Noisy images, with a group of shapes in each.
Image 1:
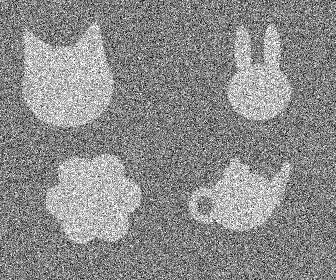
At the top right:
rabbit's head
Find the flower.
bottom left
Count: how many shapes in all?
4
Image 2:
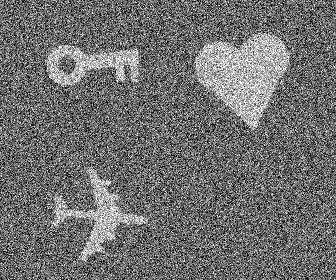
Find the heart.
top right
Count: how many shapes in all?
3
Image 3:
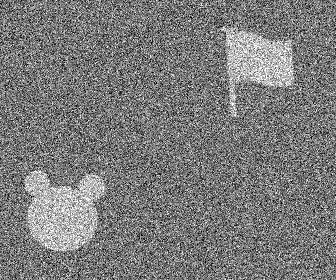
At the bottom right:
nothing
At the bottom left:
bear's head
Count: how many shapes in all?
2
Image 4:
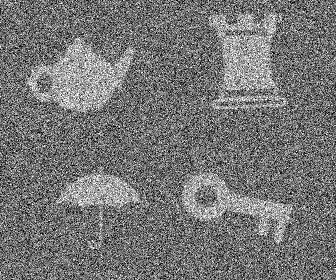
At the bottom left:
umbrella
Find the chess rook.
top right
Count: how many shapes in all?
4
